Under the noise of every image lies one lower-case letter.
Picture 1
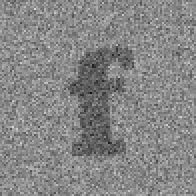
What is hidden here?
dark f
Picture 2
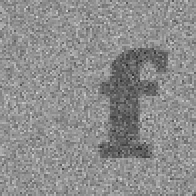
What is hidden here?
dark f
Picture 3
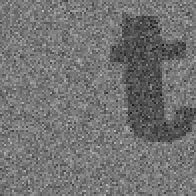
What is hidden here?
dark t
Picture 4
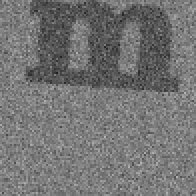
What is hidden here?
dark m
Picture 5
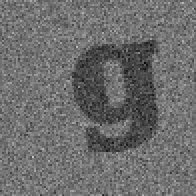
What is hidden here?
dark g
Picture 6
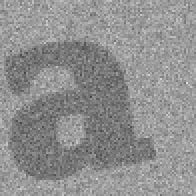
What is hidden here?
dark a
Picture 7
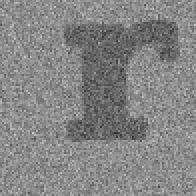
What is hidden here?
dark r
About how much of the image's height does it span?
two thirds
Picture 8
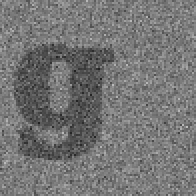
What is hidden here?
dark g
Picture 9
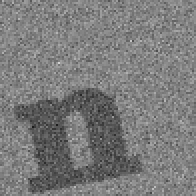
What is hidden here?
dark n
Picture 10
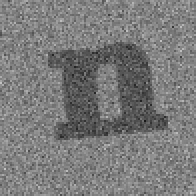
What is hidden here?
dark n
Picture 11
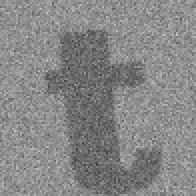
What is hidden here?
dark t
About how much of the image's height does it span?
nearly all
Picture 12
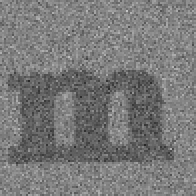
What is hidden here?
dark m
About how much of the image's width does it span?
nearly all
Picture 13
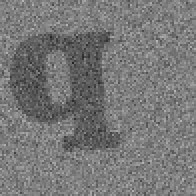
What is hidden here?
dark q
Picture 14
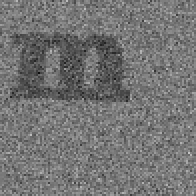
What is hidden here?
dark m
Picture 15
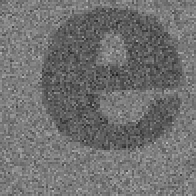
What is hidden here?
dark e
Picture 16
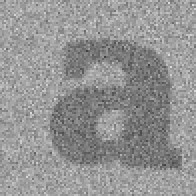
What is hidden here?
dark a
